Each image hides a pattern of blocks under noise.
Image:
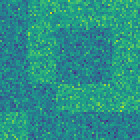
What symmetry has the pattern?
mirrored about the diagonal from the bottom left
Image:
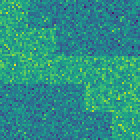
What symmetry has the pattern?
the same after a half turn
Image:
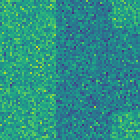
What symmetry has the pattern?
top and bottom mirror each other
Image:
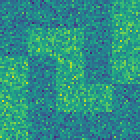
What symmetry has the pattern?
the same after a half turn
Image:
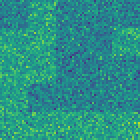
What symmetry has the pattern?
no symmetry
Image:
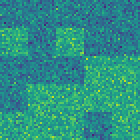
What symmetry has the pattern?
no symmetry
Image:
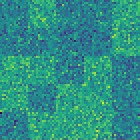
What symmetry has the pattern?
no symmetry
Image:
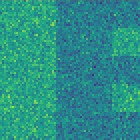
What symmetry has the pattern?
top and bottom mirror each other
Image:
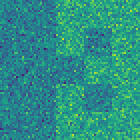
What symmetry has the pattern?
top and bottom mirror each other
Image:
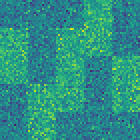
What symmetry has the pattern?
the same after a half turn
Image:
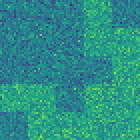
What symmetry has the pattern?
mirrored about the diagonal from the top left
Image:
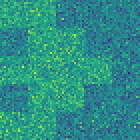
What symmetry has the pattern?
top and bottom mirror each other
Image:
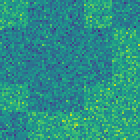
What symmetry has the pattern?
mirrored about the diagonal from the top left
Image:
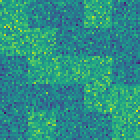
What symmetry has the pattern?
the same after a half turn
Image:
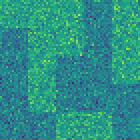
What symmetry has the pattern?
no symmetry
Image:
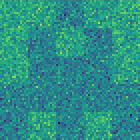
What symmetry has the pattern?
left and right mirror each other
